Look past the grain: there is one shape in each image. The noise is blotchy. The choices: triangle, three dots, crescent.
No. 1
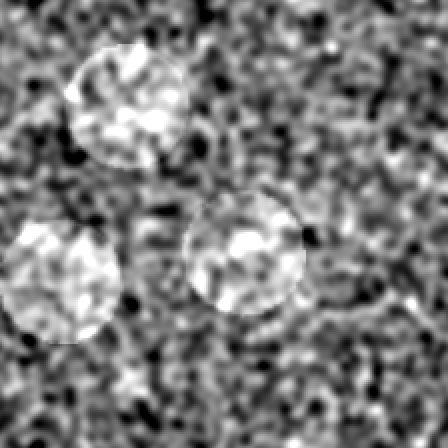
three dots
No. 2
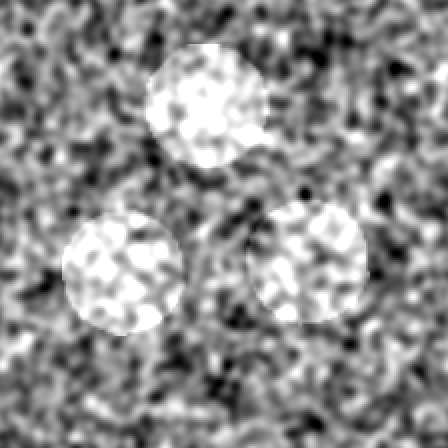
three dots
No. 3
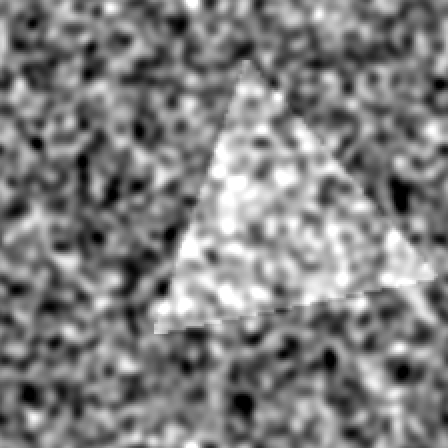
triangle
